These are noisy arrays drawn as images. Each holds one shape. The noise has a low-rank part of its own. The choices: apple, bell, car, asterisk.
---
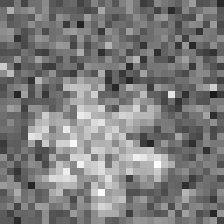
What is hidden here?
light asterisk
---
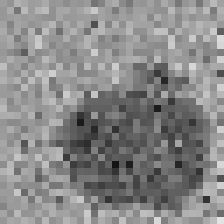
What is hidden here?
dark apple
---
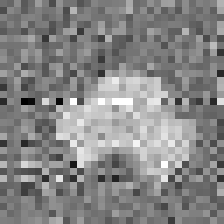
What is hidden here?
light car
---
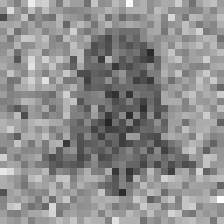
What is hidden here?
dark bell
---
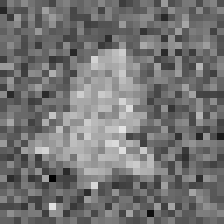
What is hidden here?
light bell
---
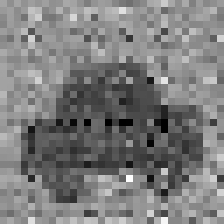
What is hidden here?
dark car
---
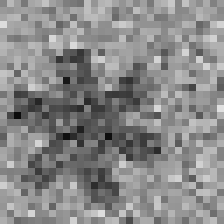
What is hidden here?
dark asterisk
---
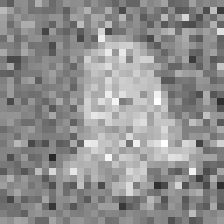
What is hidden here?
light bell
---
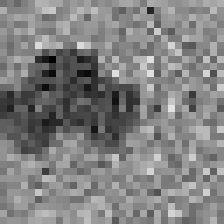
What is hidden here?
dark car
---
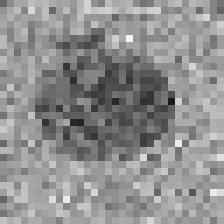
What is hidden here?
dark apple
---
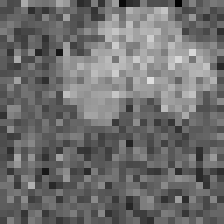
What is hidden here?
light car
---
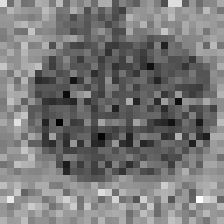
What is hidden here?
dark apple
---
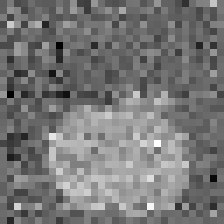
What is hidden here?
light apple
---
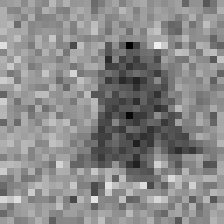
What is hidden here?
dark bell
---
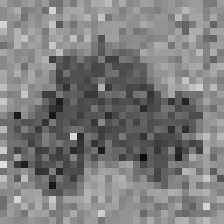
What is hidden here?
dark car
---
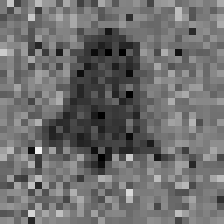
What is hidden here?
dark bell
